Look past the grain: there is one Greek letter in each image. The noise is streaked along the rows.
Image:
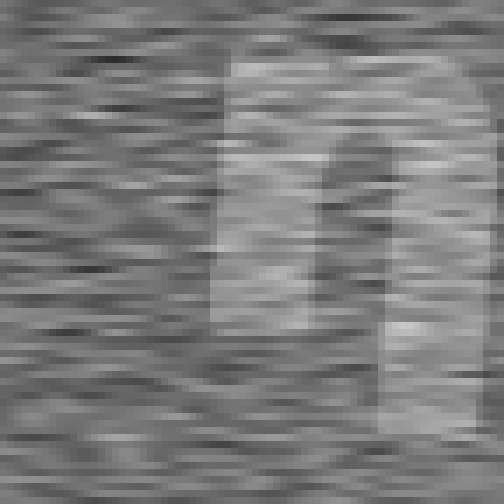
light eta
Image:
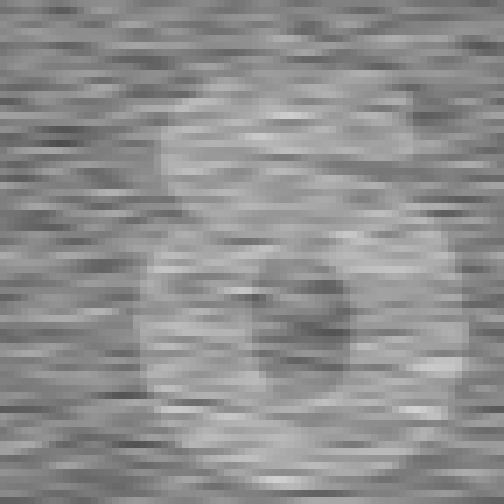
light delta
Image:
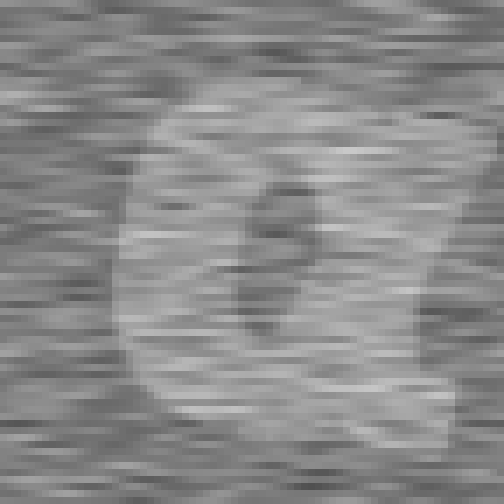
light alpha
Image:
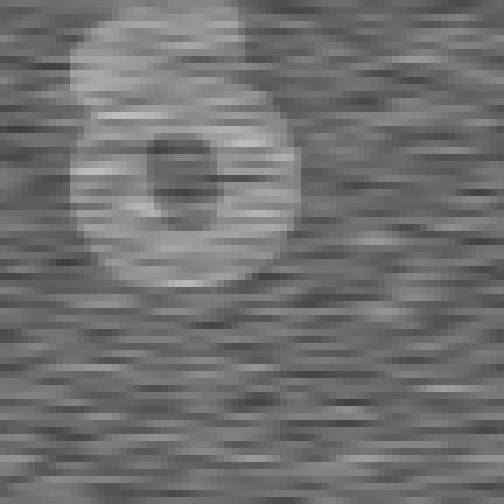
light delta
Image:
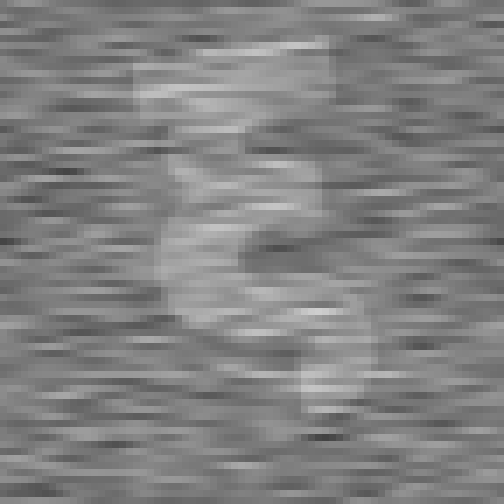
light xi
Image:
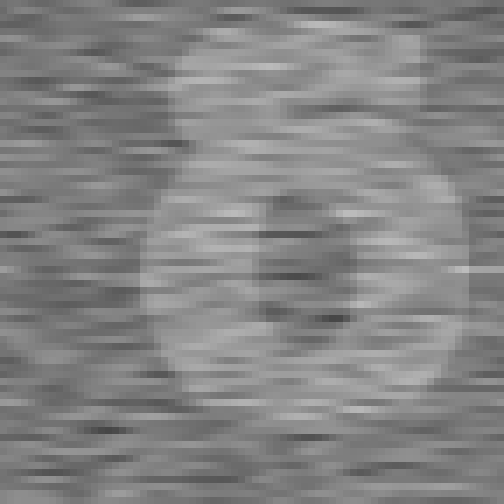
light delta
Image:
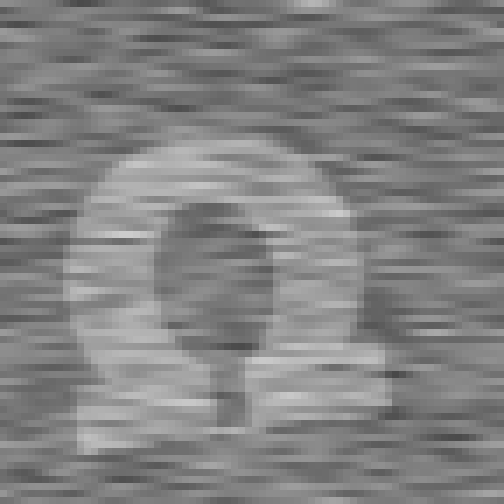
light omega
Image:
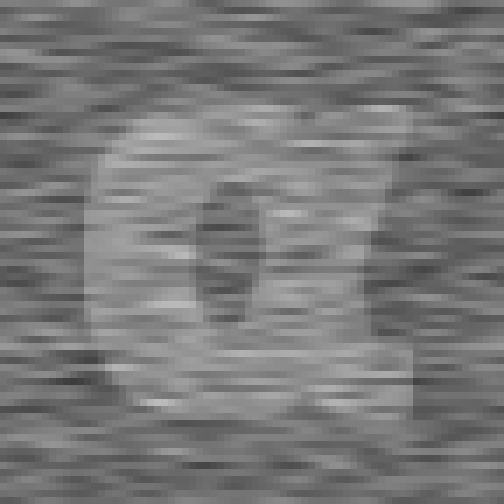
light alpha
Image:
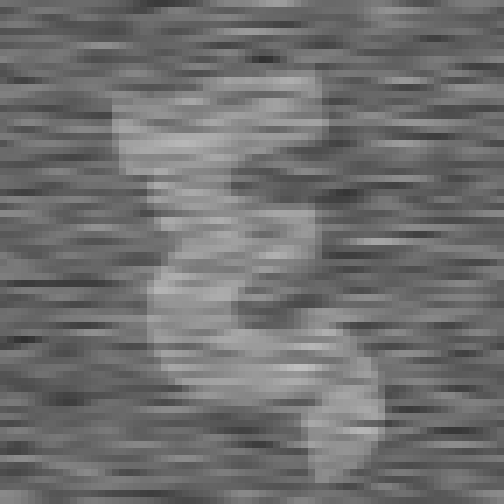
light xi
